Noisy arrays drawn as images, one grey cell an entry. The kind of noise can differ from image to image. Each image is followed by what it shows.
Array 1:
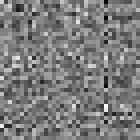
low rank plus noise
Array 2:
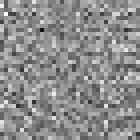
low rank plus noise
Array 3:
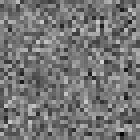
independent entries
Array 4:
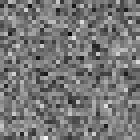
independent entries
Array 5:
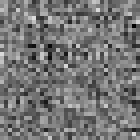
low rank plus noise
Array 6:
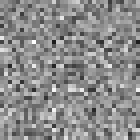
low rank plus noise
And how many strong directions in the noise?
one
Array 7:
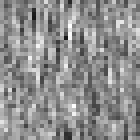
streaked along the columns
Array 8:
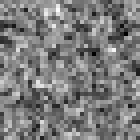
blotchy
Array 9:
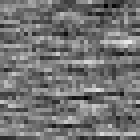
streaked along the rows
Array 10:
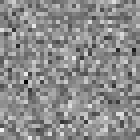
independent entries
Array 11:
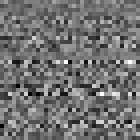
rows of uneven size
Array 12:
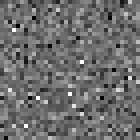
heavy tails
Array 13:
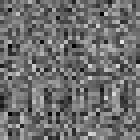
low rank plus noise
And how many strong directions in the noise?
two
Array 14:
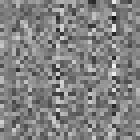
columns of uneven size
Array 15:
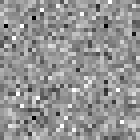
heavy tails
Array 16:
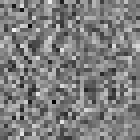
low rank plus noise
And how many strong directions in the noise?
five to eight
